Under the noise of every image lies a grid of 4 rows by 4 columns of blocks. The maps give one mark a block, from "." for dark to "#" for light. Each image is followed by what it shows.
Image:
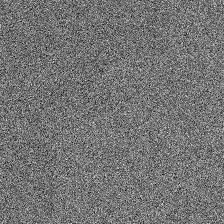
...#
..##
.###
.###
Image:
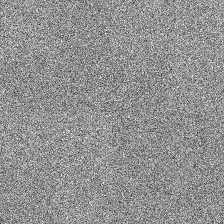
#.##
...#
##..
.#..
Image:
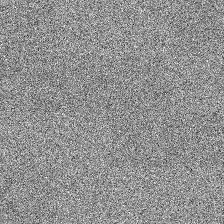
.##.
...#
##..
.###
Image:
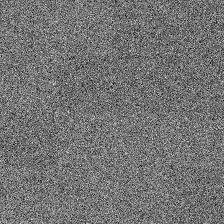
##..
#...
.###
###.
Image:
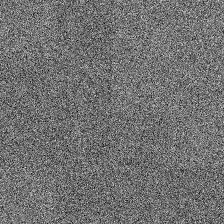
#.##
..##
...#
#...
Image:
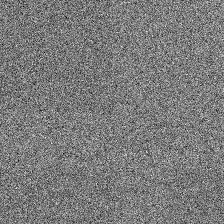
..##
..##
####
..#.
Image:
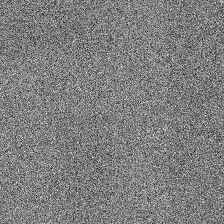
..#.
###.
#.#.
#.#.
